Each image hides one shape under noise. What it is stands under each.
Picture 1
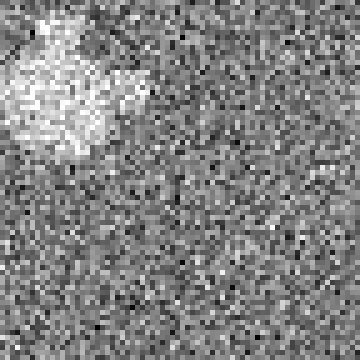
light bear's head, top left
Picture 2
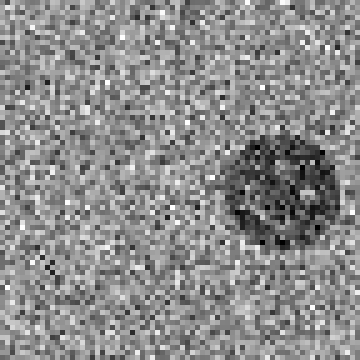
dark smiling face, middle right
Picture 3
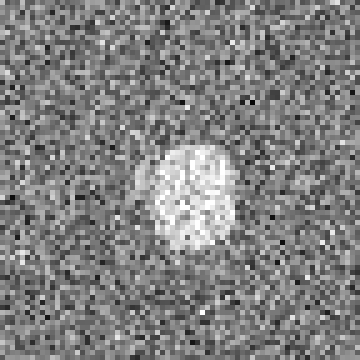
light apple, centre
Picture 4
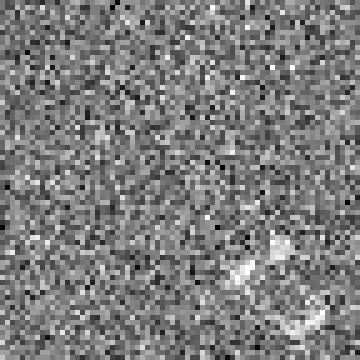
light pair of musical notes, bottom right
